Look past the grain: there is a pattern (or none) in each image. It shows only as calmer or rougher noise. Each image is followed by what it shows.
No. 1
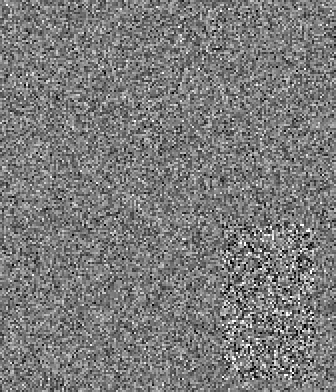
one block
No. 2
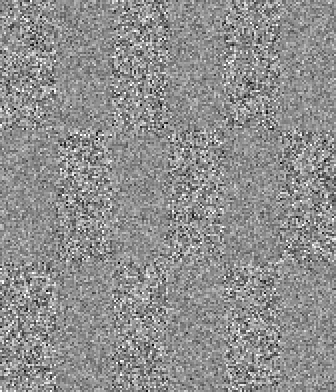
a checkerboard
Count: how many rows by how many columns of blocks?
3 by 6
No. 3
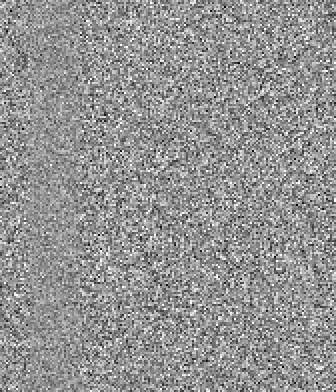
one band of columns
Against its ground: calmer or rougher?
calmer
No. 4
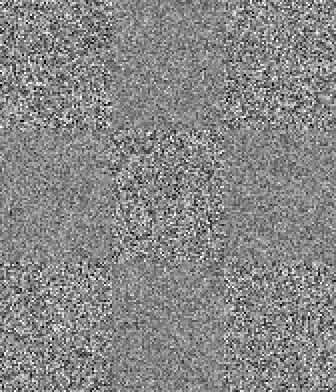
a checkerboard
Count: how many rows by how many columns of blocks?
3 by 3
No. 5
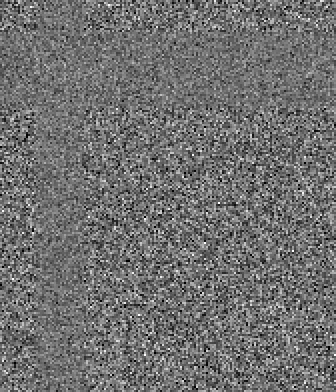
bands of rows crossing bands of columns
